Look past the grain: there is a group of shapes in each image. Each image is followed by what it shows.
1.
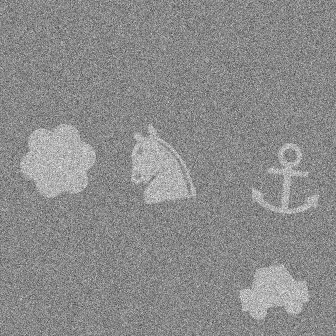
middle left: flower; centre: chess knight; middle right: anchor; bottom right: car
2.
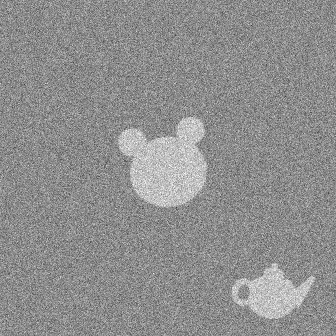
centre: bear's head; bottom right: teapot
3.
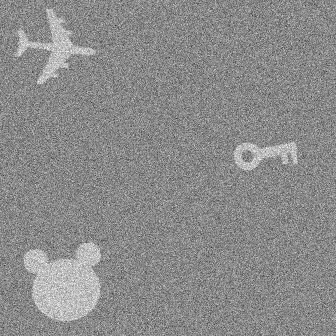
top left: airplane; middle right: key; bottom left: bear's head
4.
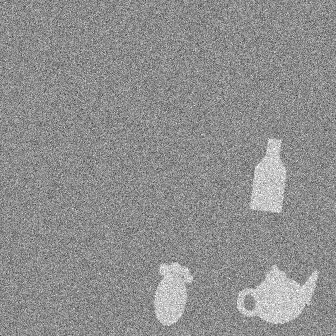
middle right: bottle; bottom middle: footprint; bottom right: teapot
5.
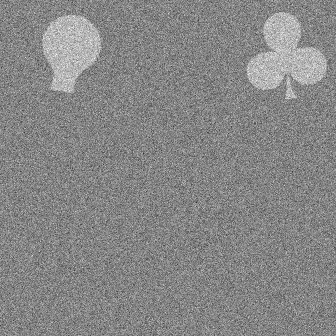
top left: light bulb; top right: club
